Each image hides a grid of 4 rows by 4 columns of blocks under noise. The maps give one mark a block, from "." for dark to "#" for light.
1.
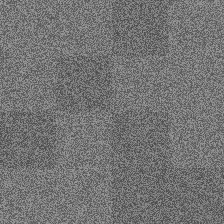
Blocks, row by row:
# # . #
# . # #
. # . #
# # . .
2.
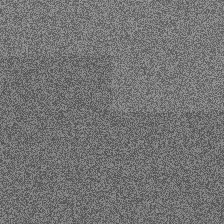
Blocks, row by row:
# # # #
. . # #
. . . .
. . . .
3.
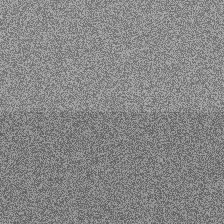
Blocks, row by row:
# # # #
# # # #
. . . .
. . . .
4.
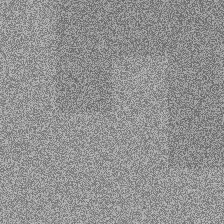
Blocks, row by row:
# . . .
# . # .
# # # .
# # # #
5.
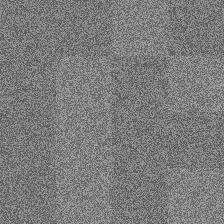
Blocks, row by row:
. . # .
. # . #
. # . .
. # . #
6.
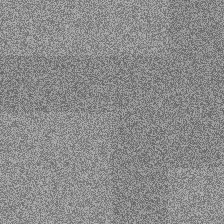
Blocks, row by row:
# # # .
. . . .
# # . .
# # . #
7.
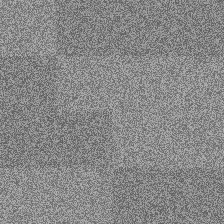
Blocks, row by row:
# . . .
. # # #
. . # #
# # . .
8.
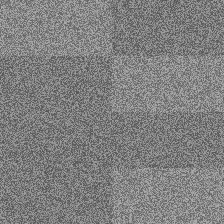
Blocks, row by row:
# # . .
. . # #
. . . .
. . # #
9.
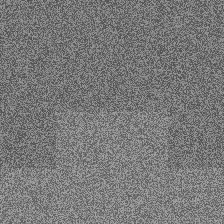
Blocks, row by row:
. . . .
. . . .
. # # .
# # # #
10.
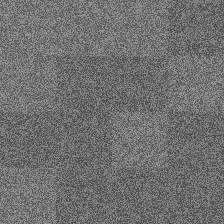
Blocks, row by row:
# # # .
# . . #
. . # .
# . . .
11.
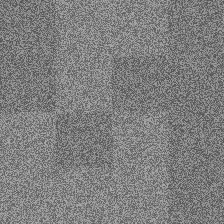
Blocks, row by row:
. # # .
. # . .
# . # .
# # # .
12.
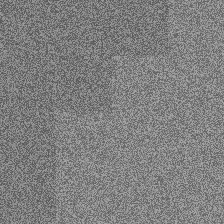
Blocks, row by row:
. . . #
. . # #
. # # #
. # # #
